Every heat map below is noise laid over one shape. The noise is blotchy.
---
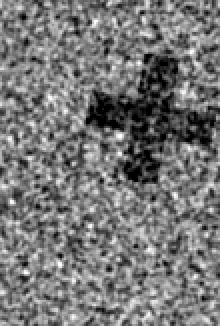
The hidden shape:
cross
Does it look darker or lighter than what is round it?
darker
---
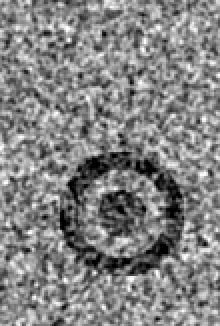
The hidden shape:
bullseye
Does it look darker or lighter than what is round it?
darker
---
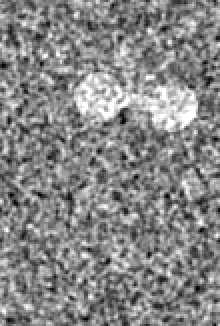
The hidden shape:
dumbbell
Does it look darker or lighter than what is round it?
lighter
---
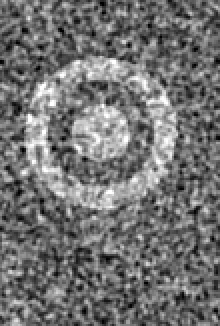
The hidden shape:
bullseye
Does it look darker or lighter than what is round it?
lighter
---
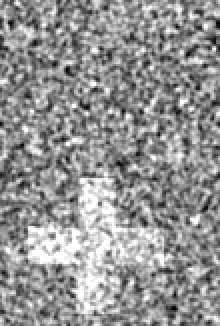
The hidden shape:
cross
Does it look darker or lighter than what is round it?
lighter
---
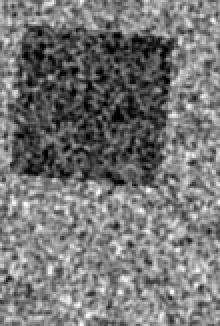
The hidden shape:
square
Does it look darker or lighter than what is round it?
darker
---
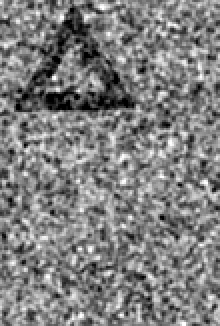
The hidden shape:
triangle frame
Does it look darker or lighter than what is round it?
darker
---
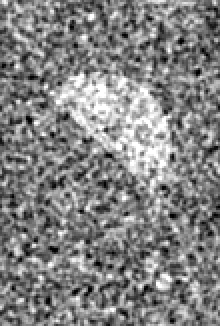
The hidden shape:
half disc
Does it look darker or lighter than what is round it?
lighter
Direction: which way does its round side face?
up and right
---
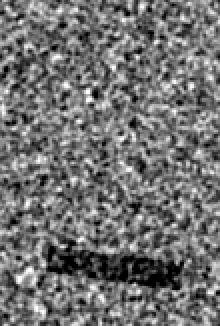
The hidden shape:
bar
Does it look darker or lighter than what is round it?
darker
